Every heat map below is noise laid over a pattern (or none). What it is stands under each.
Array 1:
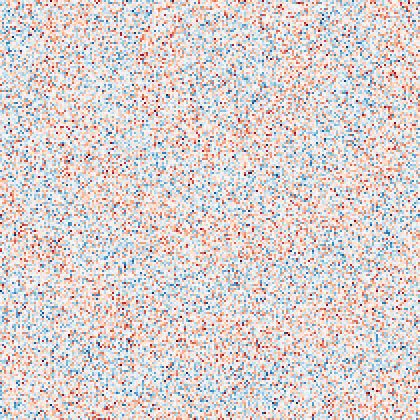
rings round one point
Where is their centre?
top middle
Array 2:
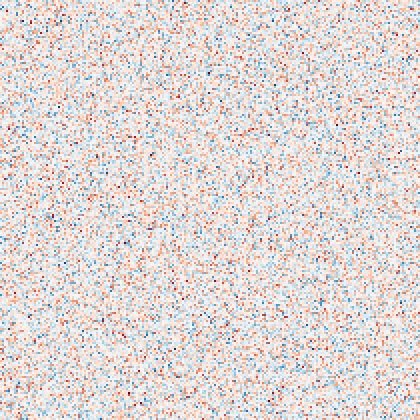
only noise
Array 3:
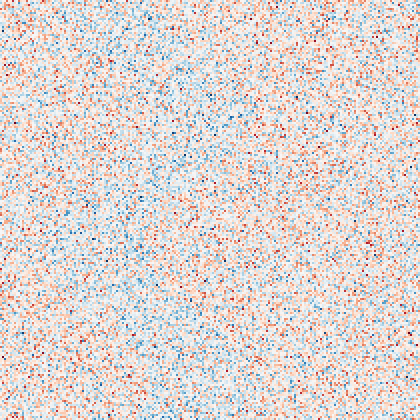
a wavy band
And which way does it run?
top to bottom
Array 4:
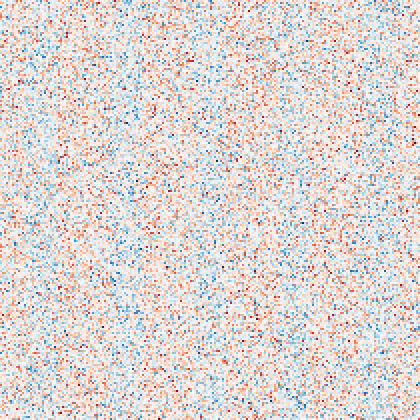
vertical stripes
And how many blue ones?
5
